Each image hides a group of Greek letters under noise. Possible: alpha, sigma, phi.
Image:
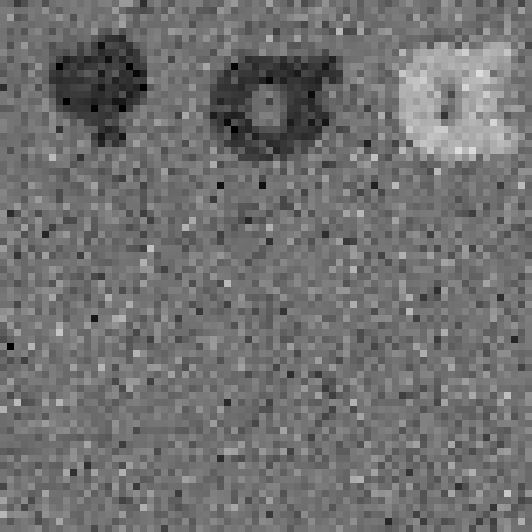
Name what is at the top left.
phi
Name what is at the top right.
alpha
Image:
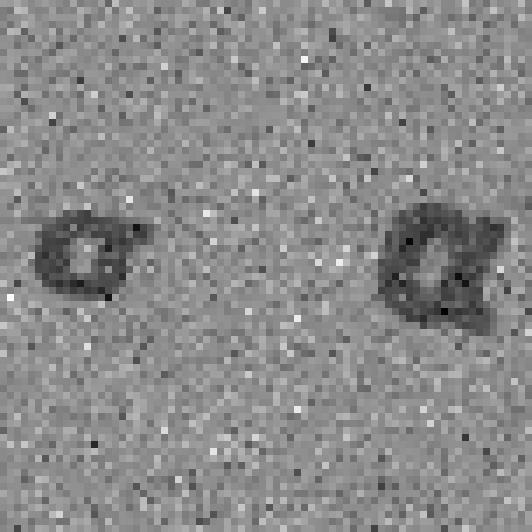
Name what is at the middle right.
alpha
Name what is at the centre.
nothing
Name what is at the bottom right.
nothing
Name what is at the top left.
nothing
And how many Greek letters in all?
2
